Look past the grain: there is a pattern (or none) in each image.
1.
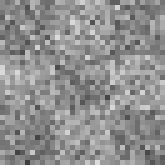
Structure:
a checkerboard
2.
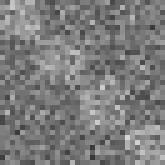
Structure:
blocks along the diagonal
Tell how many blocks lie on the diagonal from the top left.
4
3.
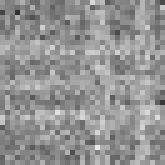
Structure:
bands of rows crossing bands of columns
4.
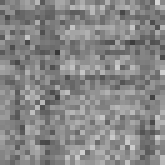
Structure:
bands of rows crossing bands of columns
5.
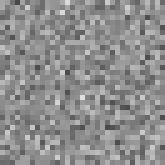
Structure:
only noise
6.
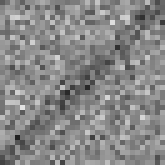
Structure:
a diagonal band
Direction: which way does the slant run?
bottom left to top right
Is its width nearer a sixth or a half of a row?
a sixth
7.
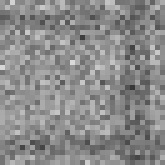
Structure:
bands of rows crossing bands of columns
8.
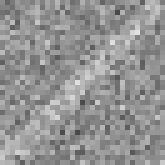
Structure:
a diagonal band
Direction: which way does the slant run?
bottom left to top right
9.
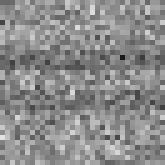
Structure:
bands of rows
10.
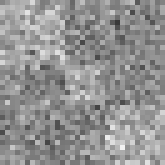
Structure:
blocks along the diagonal
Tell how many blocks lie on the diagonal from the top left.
3
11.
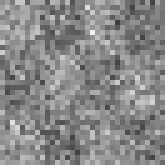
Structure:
a checkerboard
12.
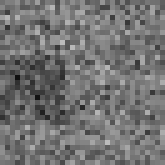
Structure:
one block
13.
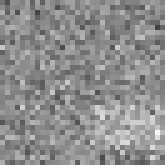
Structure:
one block
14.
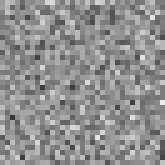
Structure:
only noise
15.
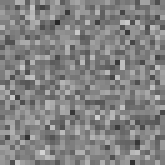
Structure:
only noise
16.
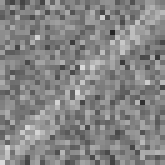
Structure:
a diagonal band
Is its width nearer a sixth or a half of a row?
a sixth
